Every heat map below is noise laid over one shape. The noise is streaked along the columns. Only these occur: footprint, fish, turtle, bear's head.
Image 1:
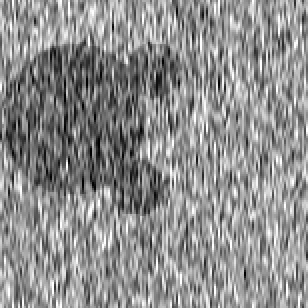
dark bear's head
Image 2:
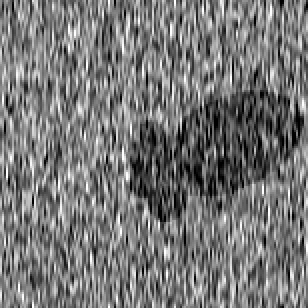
dark footprint
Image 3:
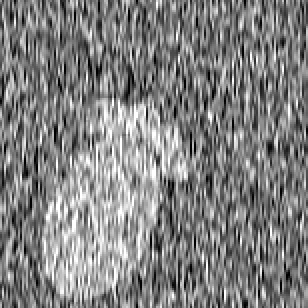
light footprint
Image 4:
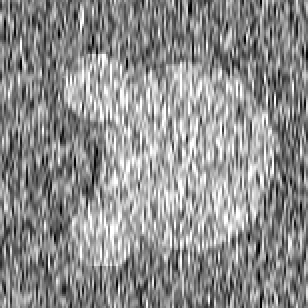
light bear's head
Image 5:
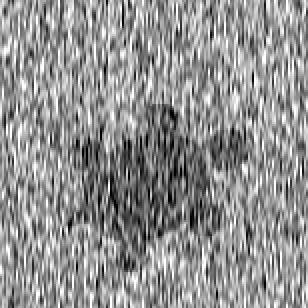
dark turtle
